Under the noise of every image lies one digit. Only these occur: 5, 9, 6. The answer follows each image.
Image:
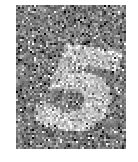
5
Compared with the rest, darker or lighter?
lighter
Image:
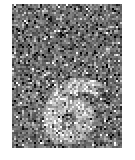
6
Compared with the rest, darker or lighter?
lighter
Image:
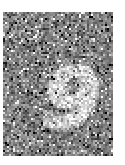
9
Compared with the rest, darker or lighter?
lighter
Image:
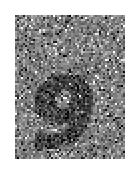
9
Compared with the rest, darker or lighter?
darker
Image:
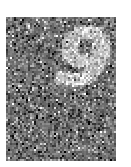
9
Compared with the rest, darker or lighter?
lighter
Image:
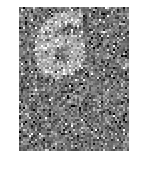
6
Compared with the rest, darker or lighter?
lighter
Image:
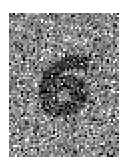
6
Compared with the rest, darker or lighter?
darker
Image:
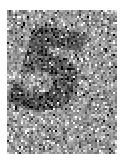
5
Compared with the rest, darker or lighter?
darker
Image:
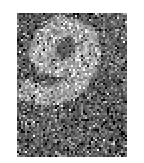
9
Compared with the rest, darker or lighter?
lighter
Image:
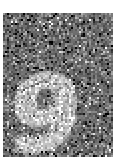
9
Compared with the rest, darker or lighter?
lighter
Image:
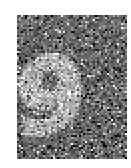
9
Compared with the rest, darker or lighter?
lighter
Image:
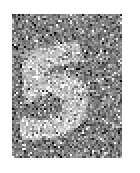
5
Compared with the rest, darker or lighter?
lighter
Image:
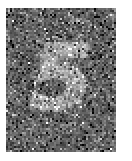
5
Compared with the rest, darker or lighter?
lighter
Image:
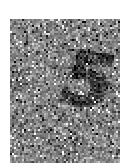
5
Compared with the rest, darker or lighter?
darker
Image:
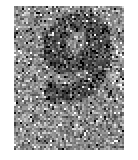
9
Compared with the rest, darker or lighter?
darker
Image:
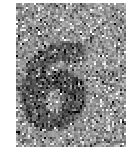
6
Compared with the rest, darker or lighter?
darker
